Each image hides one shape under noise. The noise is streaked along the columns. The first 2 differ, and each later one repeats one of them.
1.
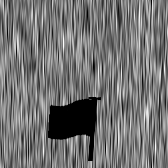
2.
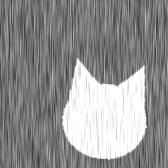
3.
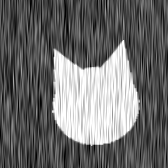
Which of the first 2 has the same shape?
2
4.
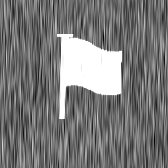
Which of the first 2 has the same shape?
1
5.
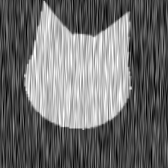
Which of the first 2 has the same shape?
2
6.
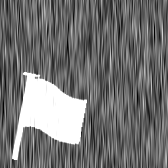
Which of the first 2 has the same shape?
1
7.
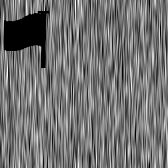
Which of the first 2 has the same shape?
1
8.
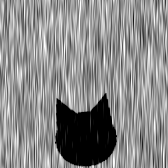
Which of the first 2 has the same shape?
2
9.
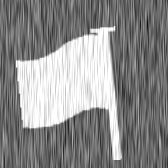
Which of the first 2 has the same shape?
1
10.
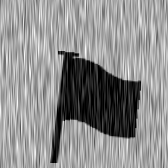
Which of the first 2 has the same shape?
1
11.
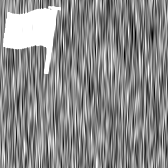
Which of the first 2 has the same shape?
1
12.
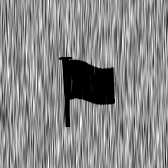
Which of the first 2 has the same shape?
1
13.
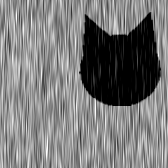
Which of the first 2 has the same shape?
2
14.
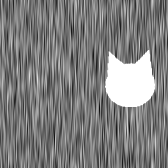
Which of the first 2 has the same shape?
2
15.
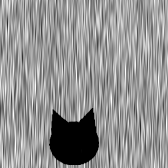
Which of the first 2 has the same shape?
2
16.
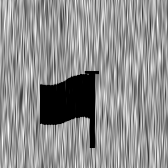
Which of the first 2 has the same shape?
1
